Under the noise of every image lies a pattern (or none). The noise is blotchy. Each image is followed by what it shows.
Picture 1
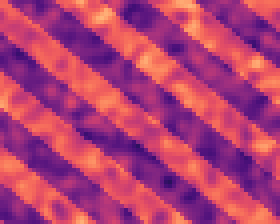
diagonal stripes
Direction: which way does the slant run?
top left to bottom right
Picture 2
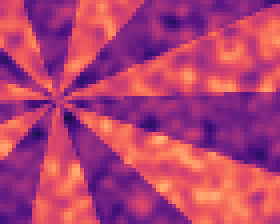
spokes from one point
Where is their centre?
middle left
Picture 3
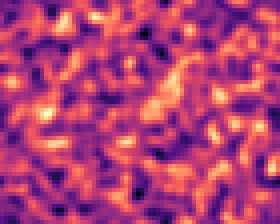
only noise
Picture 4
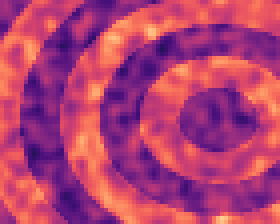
rings round one point
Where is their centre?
middle right
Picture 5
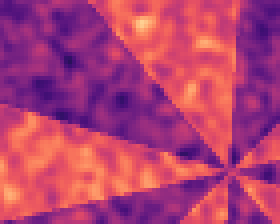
spokes from one point
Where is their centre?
bottom right
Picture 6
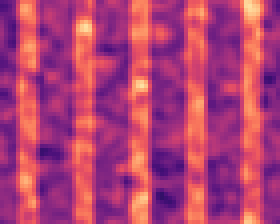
vertical stripes
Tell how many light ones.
5
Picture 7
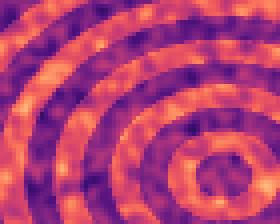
rings round one point
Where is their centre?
bottom right
